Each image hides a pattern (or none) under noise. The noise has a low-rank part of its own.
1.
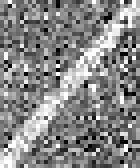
a diagonal band
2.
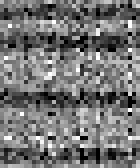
bands of rows
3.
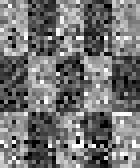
a checkerboard
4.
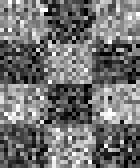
a checkerboard
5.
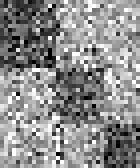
blocks along the diagonal
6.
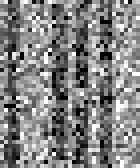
bands of columns
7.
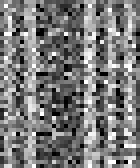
bands of columns
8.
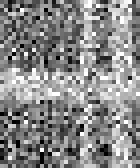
bands of rows crossing bands of columns
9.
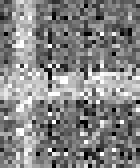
bands of rows crossing bands of columns
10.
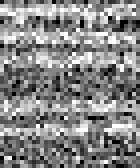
bands of rows
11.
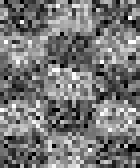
a checkerboard
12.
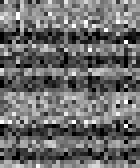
bands of rows
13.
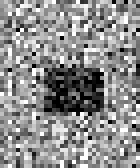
one block
